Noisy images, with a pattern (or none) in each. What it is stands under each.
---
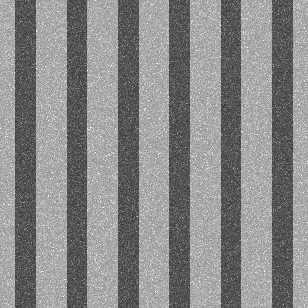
vertical stripes
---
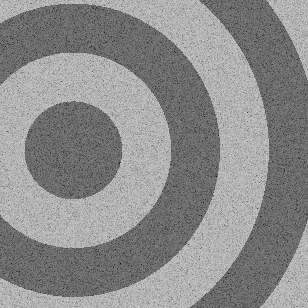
rings round one point
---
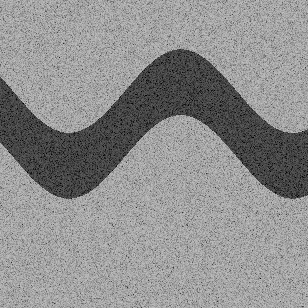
a wavy band
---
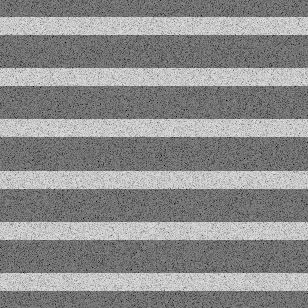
horizontal stripes
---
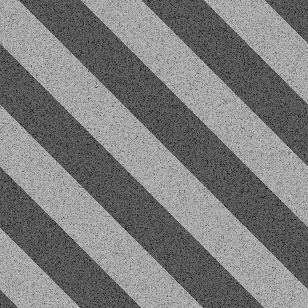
diagonal stripes
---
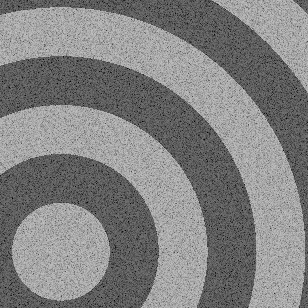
rings round one point
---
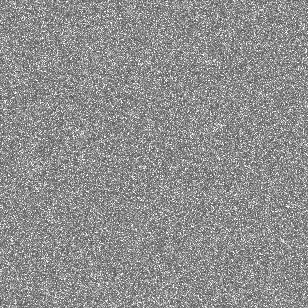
only noise
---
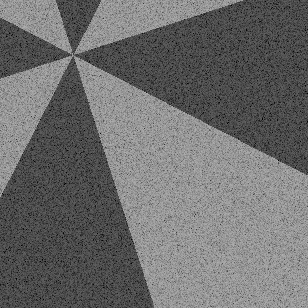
spokes from one point
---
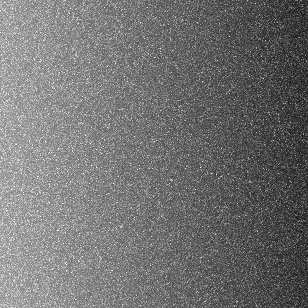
a smooth slope
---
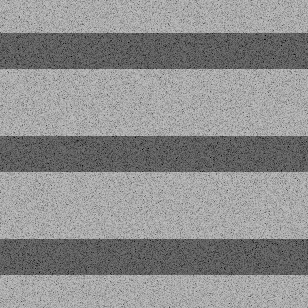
horizontal stripes
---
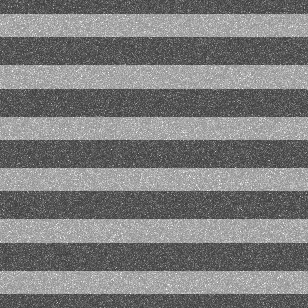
horizontal stripes
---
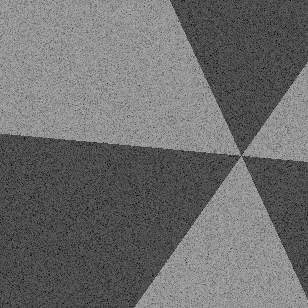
spokes from one point
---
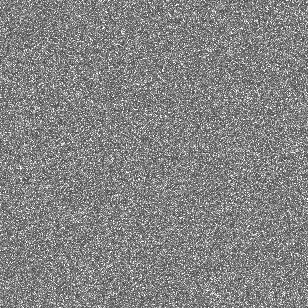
only noise
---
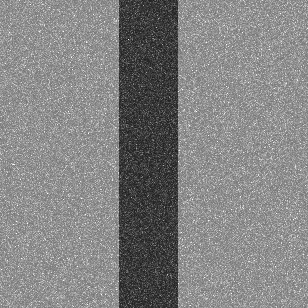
one vertical stripe
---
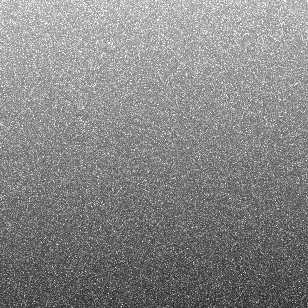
a smooth slope
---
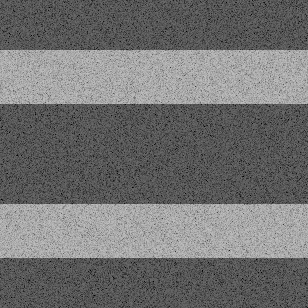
horizontal stripes
